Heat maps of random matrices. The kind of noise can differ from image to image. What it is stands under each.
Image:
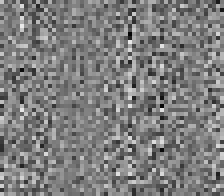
columns of uneven size
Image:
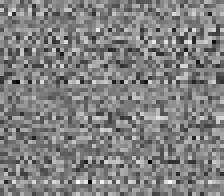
rows of uneven size
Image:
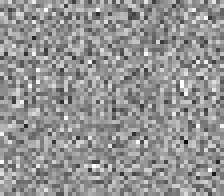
low rank plus noise
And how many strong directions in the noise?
three or four
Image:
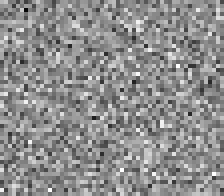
independent entries
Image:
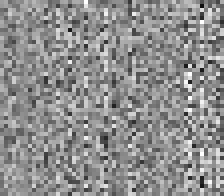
columns of uneven size
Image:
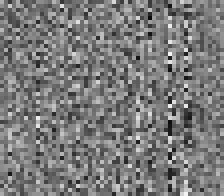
columns of uneven size
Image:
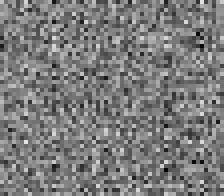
low rank plus noise
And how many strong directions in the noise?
one
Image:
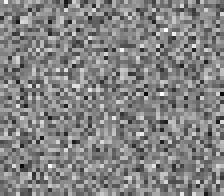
low rank plus noise
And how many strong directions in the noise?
three or four
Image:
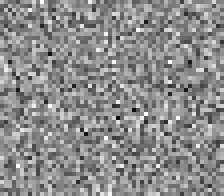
independent entries
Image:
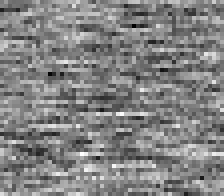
streaked along the rows
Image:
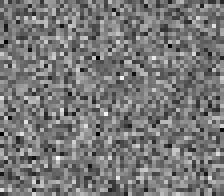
independent entries
